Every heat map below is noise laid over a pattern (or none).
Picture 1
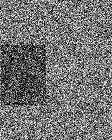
one block
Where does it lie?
middle left
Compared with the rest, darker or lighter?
darker
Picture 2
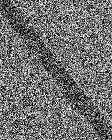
a diagonal band
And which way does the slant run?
top left to bottom right
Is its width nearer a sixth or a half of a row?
a sixth
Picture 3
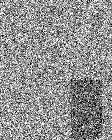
one block
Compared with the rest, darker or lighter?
darker
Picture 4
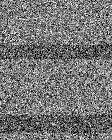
bands of rows
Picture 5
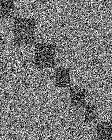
blocks along the diagonal
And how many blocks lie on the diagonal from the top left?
7
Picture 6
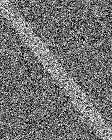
a diagonal band
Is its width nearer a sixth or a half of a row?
a sixth
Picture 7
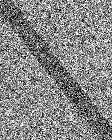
a diagonal band
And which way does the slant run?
top left to bottom right
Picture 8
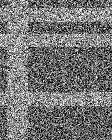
bands of rows crossing bands of columns
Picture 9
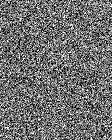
only noise
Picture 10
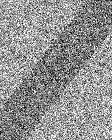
a diagonal band
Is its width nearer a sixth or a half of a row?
a half
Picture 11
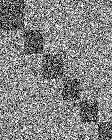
blocks along the diagonal
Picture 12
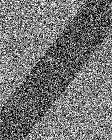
a diagonal band
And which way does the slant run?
bottom left to top right
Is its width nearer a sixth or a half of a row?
a half
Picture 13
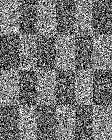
a checkerboard
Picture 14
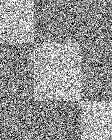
blocks along the diagonal
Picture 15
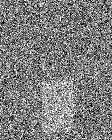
one block
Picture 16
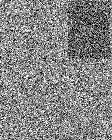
one block
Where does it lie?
top right
